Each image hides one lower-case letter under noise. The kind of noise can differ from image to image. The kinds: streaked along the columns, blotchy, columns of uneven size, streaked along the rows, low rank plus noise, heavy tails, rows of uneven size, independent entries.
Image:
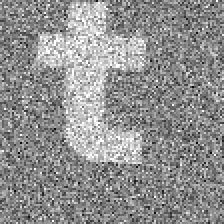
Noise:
independent entries
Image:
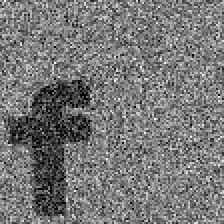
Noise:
independent entries
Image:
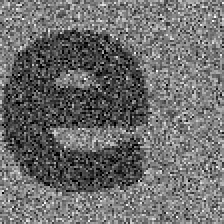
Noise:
independent entries
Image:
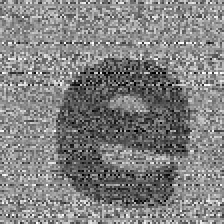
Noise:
rows of uneven size
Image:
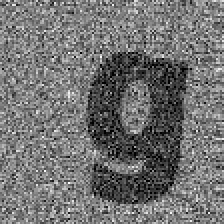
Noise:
low rank plus noise
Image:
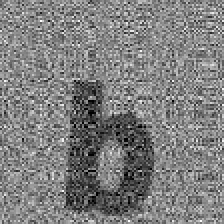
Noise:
low rank plus noise
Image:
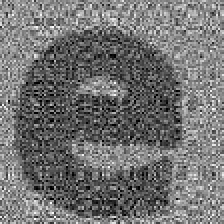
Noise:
low rank plus noise
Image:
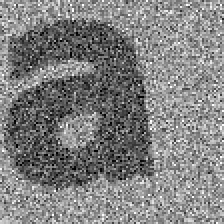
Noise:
independent entries
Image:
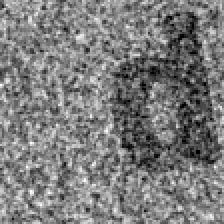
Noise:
blotchy
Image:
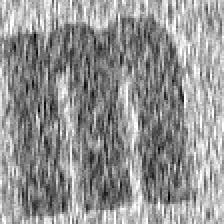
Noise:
streaked along the columns
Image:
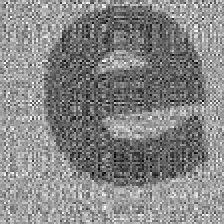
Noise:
low rank plus noise
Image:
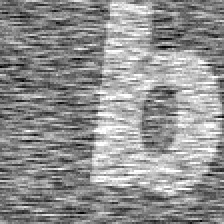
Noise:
streaked along the rows
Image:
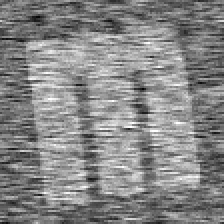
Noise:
streaked along the rows
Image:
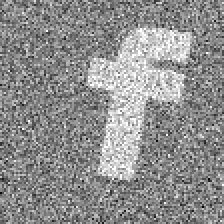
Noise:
independent entries
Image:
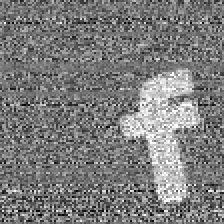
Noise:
rows of uneven size
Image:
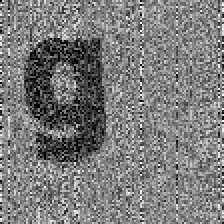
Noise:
columns of uneven size
